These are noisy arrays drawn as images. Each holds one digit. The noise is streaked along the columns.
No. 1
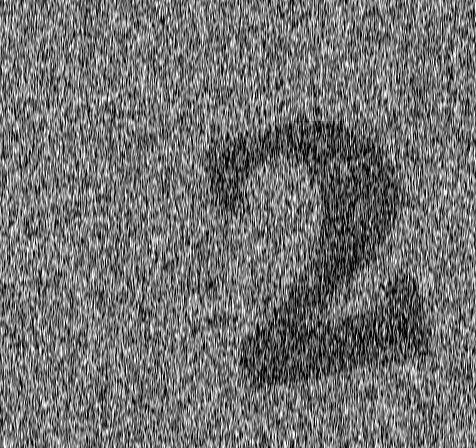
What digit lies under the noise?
2
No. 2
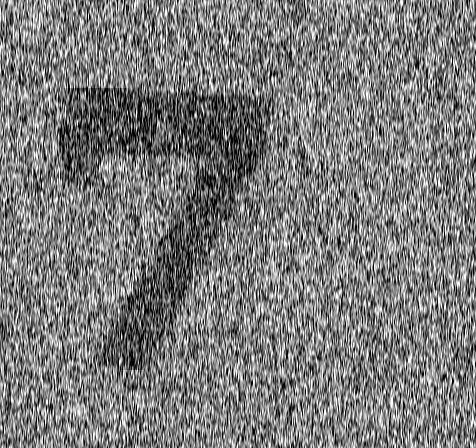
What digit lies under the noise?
7
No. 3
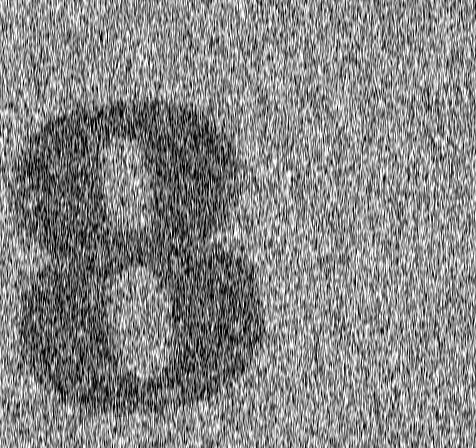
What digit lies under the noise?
8
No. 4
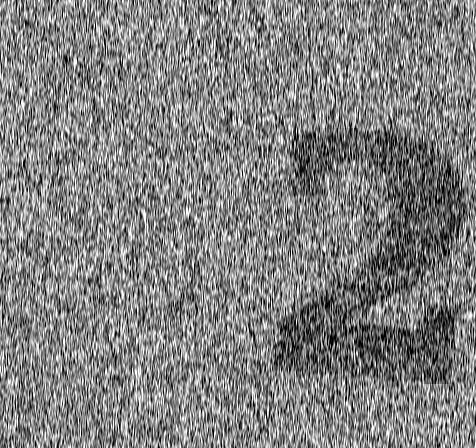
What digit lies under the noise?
2
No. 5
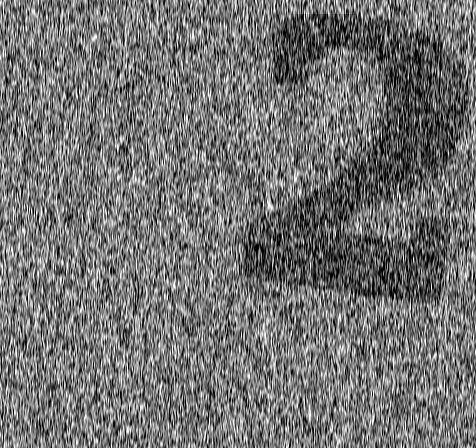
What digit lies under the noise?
2
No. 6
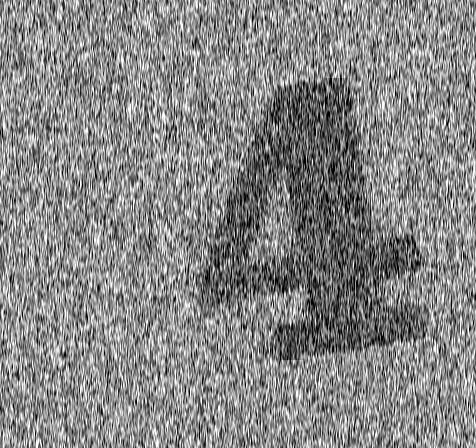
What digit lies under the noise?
4
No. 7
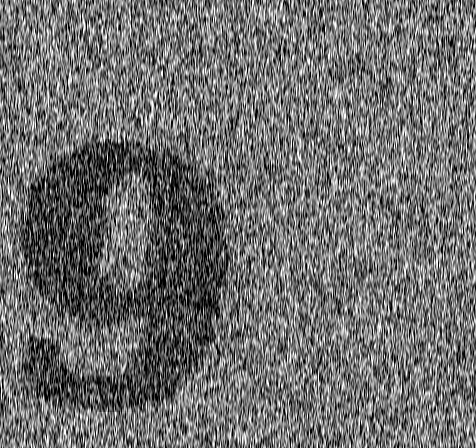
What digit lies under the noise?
9
